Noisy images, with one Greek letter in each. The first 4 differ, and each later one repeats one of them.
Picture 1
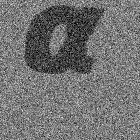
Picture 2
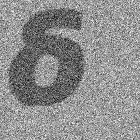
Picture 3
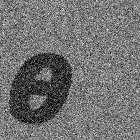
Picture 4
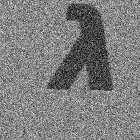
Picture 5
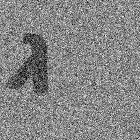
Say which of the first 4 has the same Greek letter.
4
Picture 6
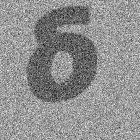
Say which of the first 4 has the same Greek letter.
2
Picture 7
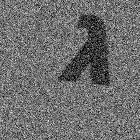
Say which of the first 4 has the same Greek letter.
4
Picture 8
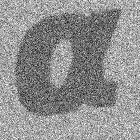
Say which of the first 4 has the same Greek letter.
1
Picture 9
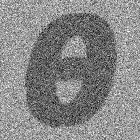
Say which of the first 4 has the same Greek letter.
3
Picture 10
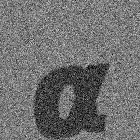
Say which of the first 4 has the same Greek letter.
1
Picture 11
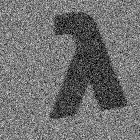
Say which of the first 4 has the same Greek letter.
4
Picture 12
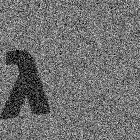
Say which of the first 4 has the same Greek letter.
4
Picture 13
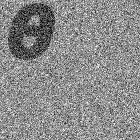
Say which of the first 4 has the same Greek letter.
3
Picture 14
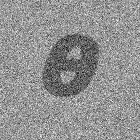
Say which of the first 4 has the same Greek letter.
3
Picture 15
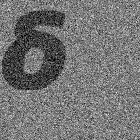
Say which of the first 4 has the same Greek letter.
2
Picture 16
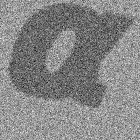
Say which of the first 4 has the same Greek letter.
1
